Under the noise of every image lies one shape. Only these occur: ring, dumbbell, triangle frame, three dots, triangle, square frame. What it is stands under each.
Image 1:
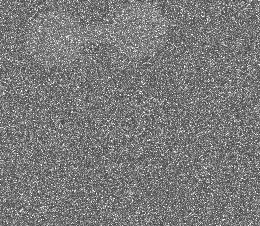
dumbbell
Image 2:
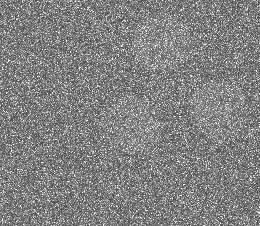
three dots
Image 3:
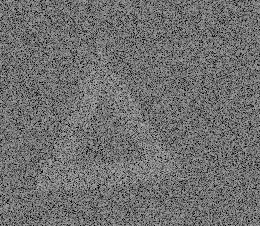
triangle frame
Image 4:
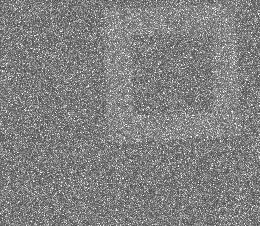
square frame
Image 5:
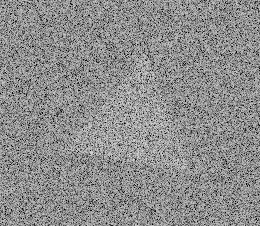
triangle
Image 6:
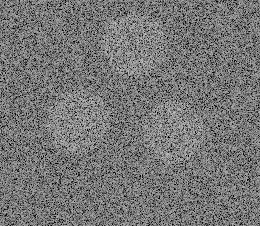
three dots
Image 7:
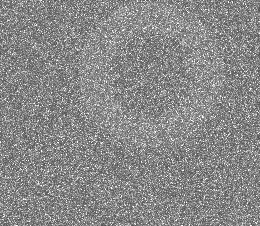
ring
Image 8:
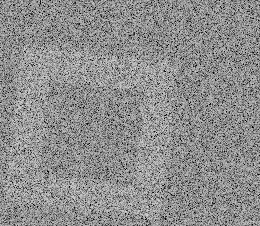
square frame
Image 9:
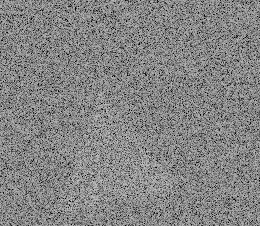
triangle
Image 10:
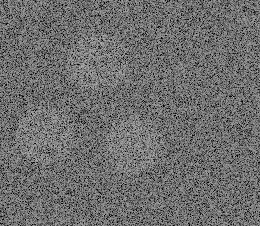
three dots
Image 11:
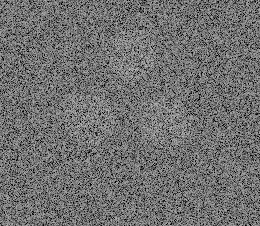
three dots
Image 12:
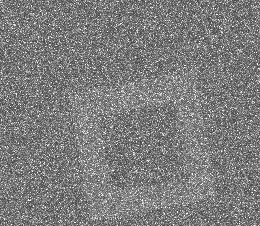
square frame
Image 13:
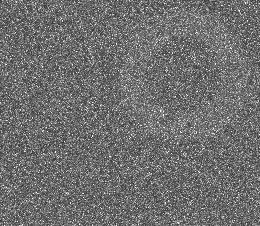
ring
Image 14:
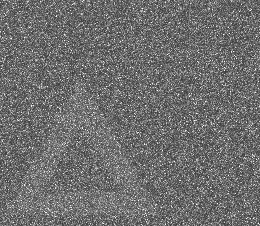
triangle frame
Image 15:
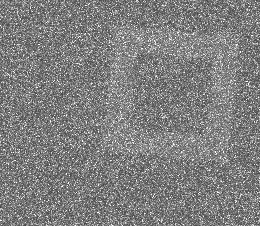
square frame
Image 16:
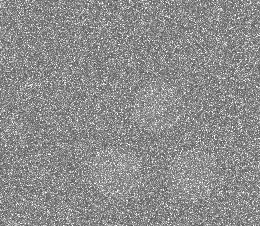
three dots
